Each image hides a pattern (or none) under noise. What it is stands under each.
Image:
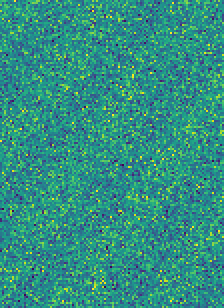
diagonal stripes
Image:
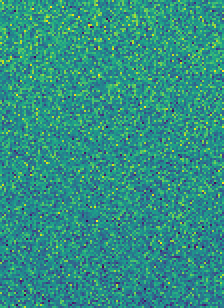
a smooth slope
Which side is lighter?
top
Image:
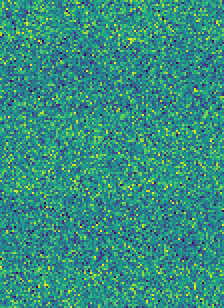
horizontal stripes
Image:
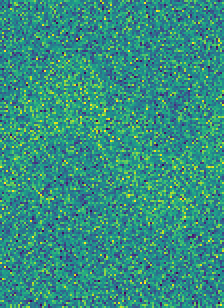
a wavy band
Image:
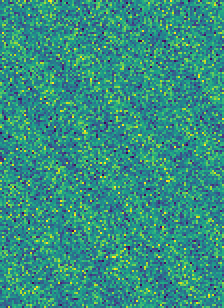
diagonal stripes
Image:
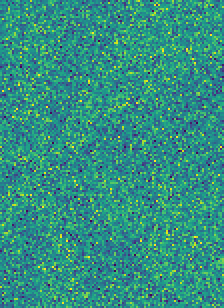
spokes from one point
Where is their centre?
middle left
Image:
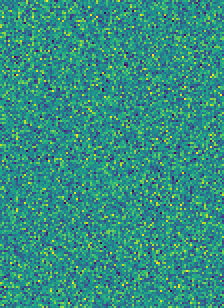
only noise
